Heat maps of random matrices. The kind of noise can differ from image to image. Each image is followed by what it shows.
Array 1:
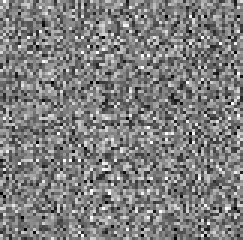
low rank plus noise
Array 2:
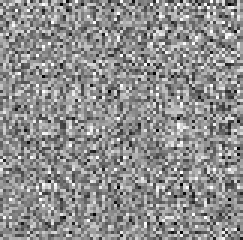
low rank plus noise
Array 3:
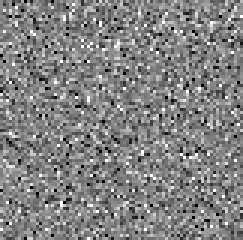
heavy tails
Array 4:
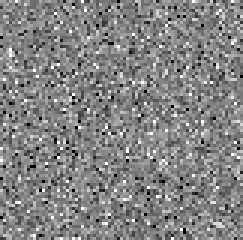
heavy tails
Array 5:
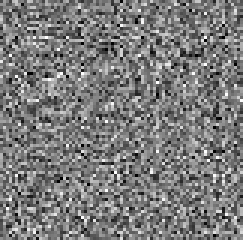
low rank plus noise
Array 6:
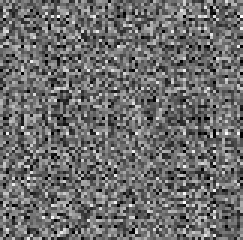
low rank plus noise
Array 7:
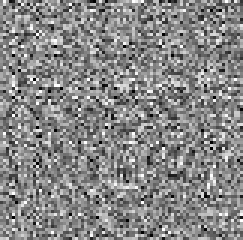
low rank plus noise
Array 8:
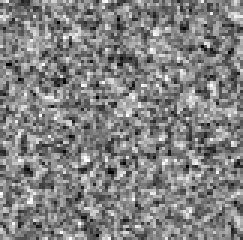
blotchy
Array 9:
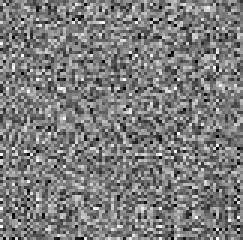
low rank plus noise
